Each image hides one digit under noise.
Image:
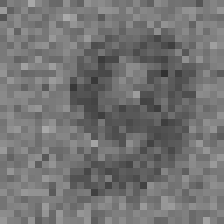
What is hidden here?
dark 9
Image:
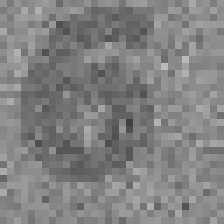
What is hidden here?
dark 6
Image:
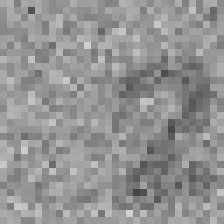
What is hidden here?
dark 2
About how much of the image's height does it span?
two thirds
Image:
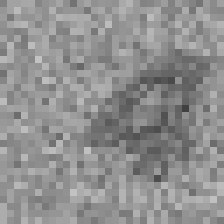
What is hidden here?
dark 4
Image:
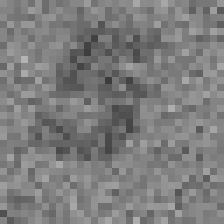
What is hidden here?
dark 5
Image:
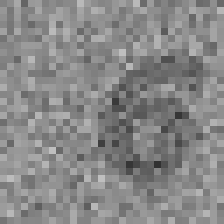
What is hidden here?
dark 6
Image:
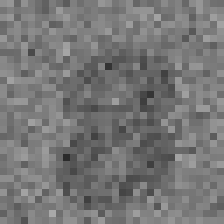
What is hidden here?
dark 8
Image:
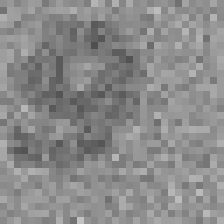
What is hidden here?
dark 9
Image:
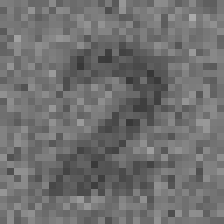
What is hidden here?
dark 2
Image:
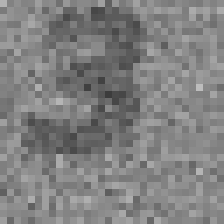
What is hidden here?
dark 3
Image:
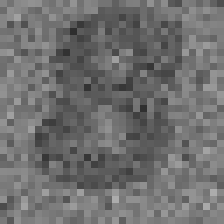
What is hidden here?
dark 8
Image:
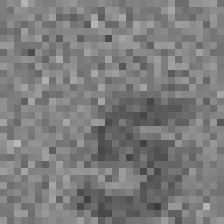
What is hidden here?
dark 5
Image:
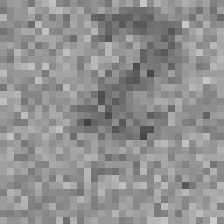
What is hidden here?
dark 2
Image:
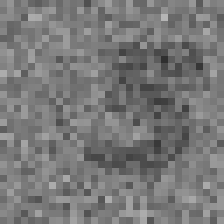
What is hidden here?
dark 5
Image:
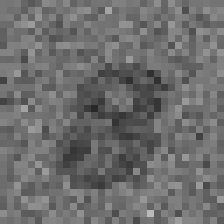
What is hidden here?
dark 8
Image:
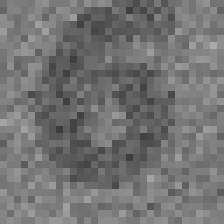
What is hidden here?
dark 6
